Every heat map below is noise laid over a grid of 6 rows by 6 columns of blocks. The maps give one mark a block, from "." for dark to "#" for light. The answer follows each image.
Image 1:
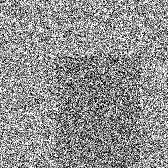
######
######
##...#
##...#
##...#
##...#
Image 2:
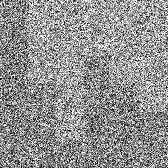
.#####
.#####
.##.##
..#..#
..#...
......
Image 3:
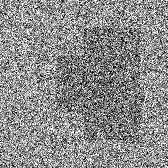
######
###..#
##...#
##...#
###..#
######
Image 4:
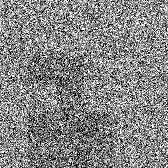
######
######
#..###
##.###
#...##
#...##
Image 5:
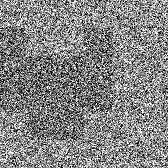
######
.##.##
....##
....##
#..###
######
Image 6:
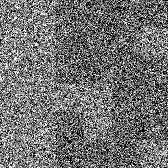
##....
##...#
##....
####..
##.#..
##...#
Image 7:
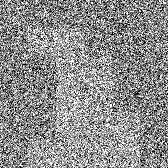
......
.##...
..##..
..##..
..###.
.####.
